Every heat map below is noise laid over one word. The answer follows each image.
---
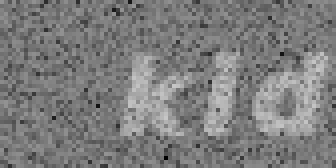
kid
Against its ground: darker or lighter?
lighter
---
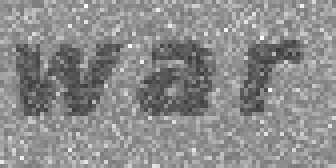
war
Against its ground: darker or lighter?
darker
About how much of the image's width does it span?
nearly all
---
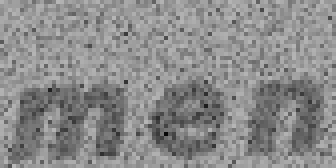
men
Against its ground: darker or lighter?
darker
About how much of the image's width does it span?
nearly all
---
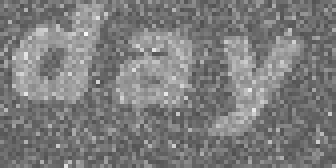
day
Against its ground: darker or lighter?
lighter
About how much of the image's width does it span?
nearly all
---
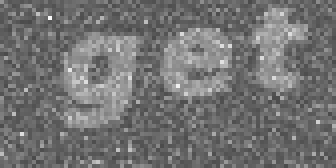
get
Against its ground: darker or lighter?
lighter
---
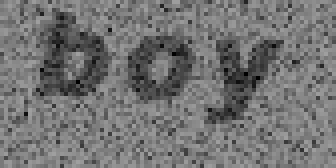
boy
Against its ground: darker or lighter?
darker
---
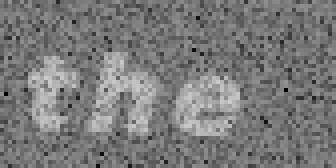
the
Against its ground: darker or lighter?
lighter
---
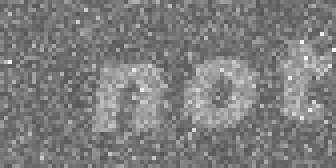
not
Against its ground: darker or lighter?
lighter
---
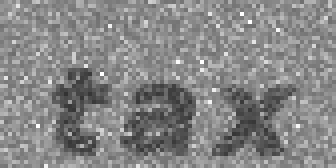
tax
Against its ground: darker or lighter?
darker
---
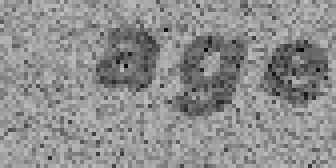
age
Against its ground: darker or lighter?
darker
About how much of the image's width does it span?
two thirds
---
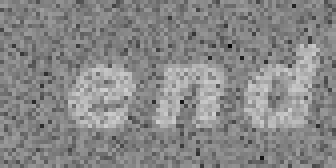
end
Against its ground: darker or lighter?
lighter
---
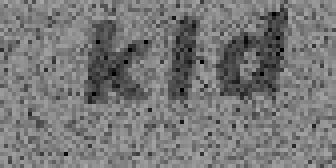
kid
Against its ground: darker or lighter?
darker
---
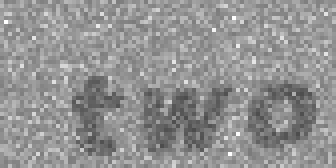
two
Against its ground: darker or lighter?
darker
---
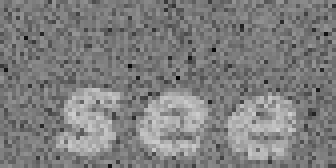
see
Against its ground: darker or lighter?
lighter
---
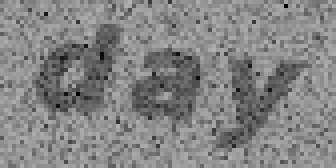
day
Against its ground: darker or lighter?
darker
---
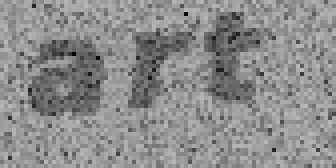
art
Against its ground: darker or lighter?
darker
